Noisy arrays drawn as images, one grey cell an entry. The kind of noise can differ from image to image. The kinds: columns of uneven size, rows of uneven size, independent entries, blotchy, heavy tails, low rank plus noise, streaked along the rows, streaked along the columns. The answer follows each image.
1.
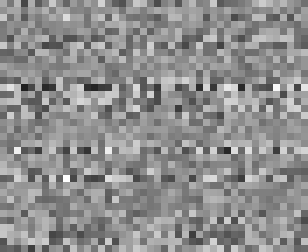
rows of uneven size
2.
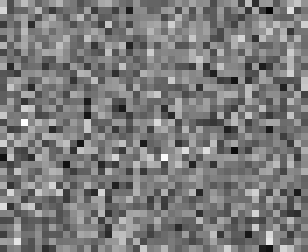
low rank plus noise
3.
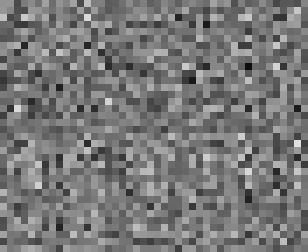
low rank plus noise
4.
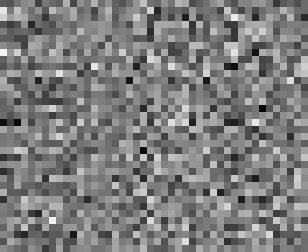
low rank plus noise
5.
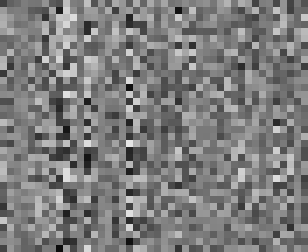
columns of uneven size
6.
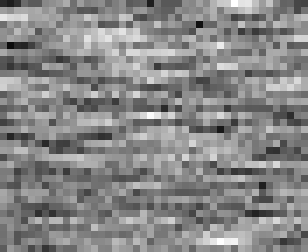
streaked along the rows
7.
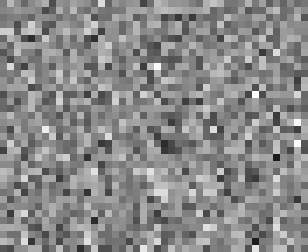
low rank plus noise
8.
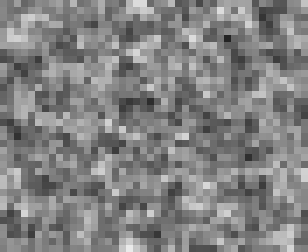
blotchy
